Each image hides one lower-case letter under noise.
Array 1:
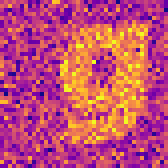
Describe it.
light g
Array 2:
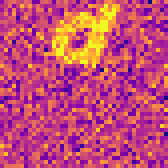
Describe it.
light d, top middle
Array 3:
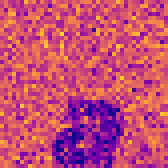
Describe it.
dark a, bottom middle
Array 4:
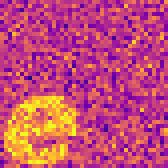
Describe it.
light e, bottom left
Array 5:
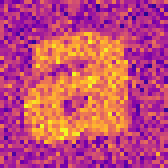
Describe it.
light a
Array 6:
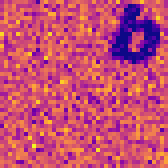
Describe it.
dark b, top right
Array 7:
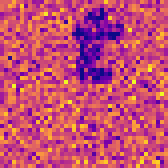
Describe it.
dark t
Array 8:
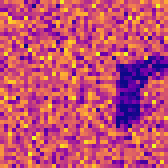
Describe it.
dark r, middle right
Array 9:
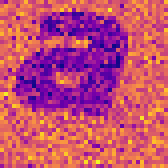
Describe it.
dark a
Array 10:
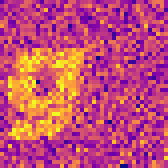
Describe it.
light g
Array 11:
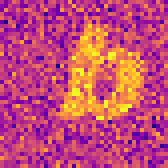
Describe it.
light b
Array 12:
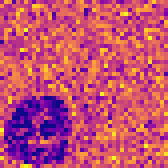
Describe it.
dark e, bottom left
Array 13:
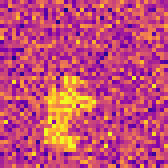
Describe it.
light t
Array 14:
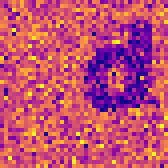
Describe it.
dark d
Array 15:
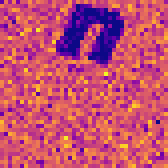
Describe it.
dark n, top middle
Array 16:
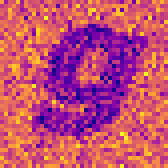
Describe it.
dark g
